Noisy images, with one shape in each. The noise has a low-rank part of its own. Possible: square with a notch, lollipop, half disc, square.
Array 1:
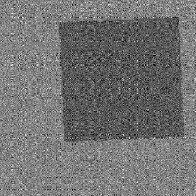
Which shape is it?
square
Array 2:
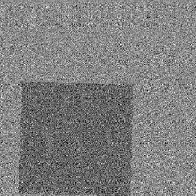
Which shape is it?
square
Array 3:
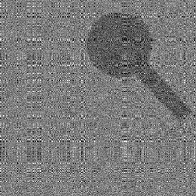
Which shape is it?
lollipop
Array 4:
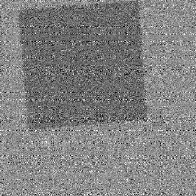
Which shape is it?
square
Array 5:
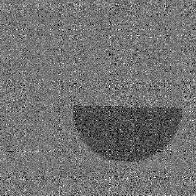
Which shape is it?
half disc
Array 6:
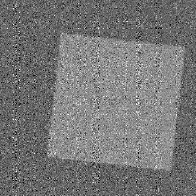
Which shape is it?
square
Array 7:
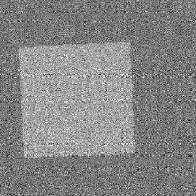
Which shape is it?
square
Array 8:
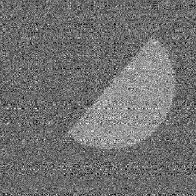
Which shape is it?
half disc
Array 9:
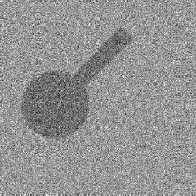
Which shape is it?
lollipop
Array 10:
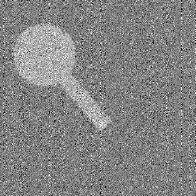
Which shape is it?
lollipop
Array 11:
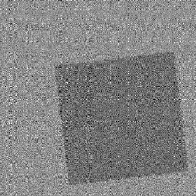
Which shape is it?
square
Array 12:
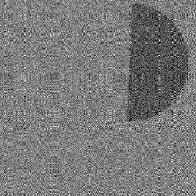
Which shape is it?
half disc
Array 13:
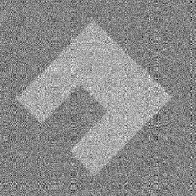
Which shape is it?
square with a notch
